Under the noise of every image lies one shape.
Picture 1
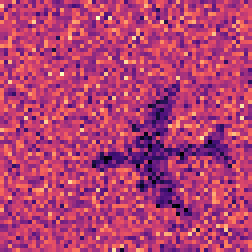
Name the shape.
airplane
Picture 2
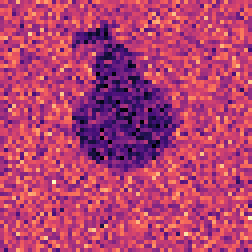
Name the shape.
pear
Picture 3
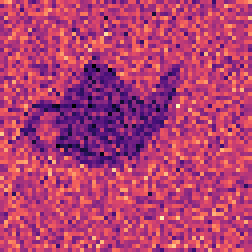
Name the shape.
teapot
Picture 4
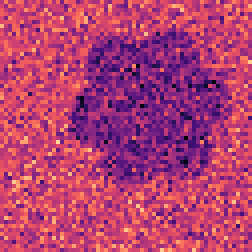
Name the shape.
flower
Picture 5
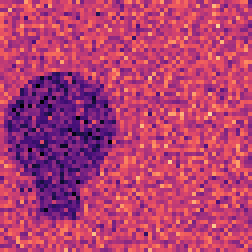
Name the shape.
light bulb
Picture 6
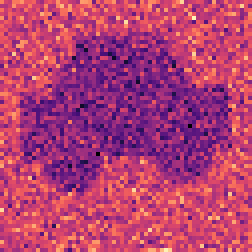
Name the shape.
car
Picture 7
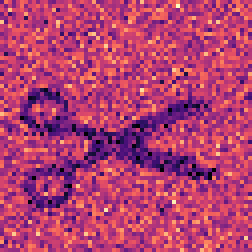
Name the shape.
pair of scissors
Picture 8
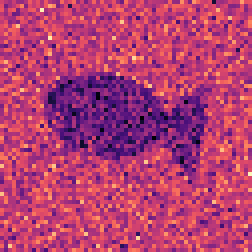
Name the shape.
fish
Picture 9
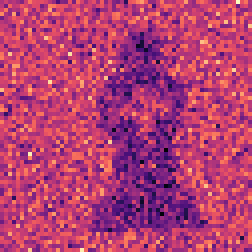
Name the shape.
chess bishop
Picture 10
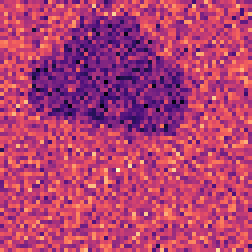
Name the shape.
cloud
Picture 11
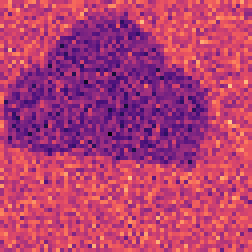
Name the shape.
cloud
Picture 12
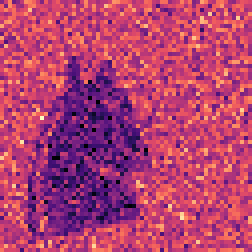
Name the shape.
chess knight
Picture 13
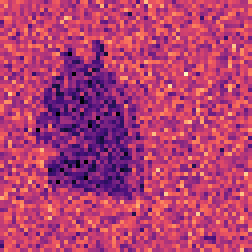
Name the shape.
chess knight
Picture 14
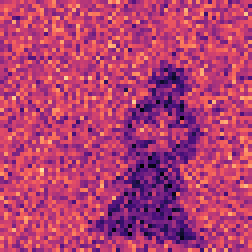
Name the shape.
chess bishop
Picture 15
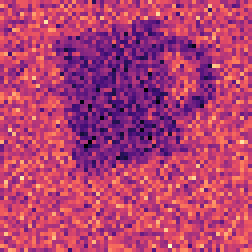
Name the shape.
cup
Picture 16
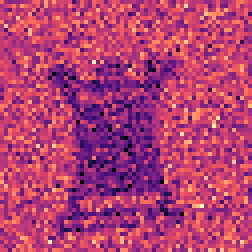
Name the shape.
chess rook
